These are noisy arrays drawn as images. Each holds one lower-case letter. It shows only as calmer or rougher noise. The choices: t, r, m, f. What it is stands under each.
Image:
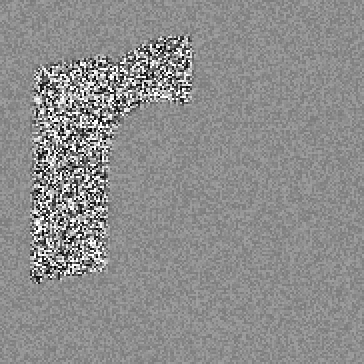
r
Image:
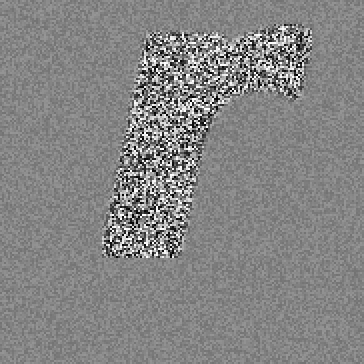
r
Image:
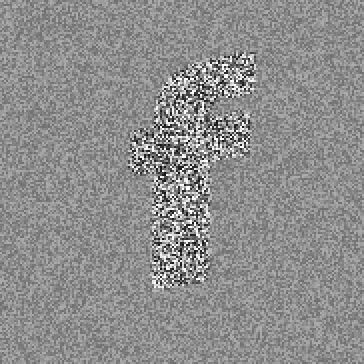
f
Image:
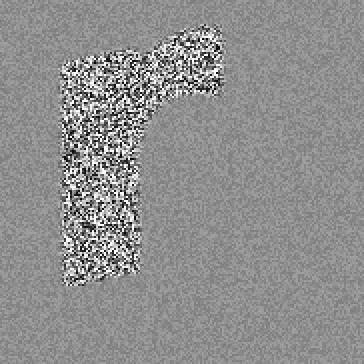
r
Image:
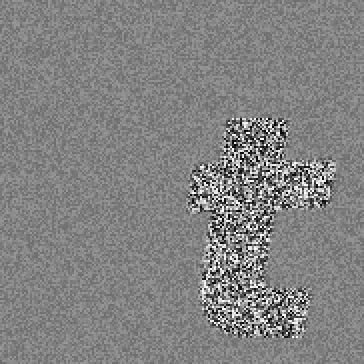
t
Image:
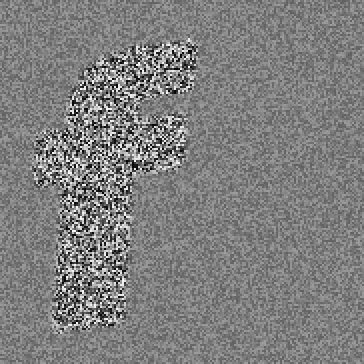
f
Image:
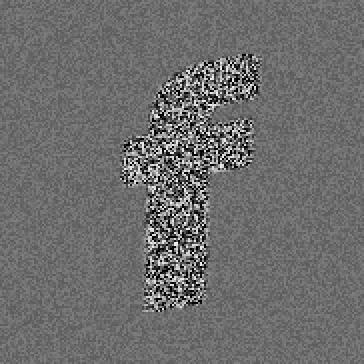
f
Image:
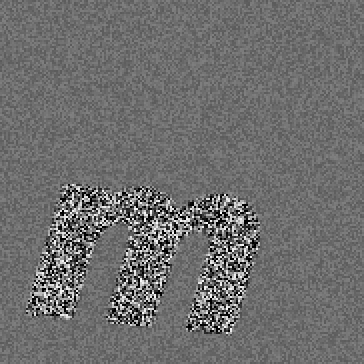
m
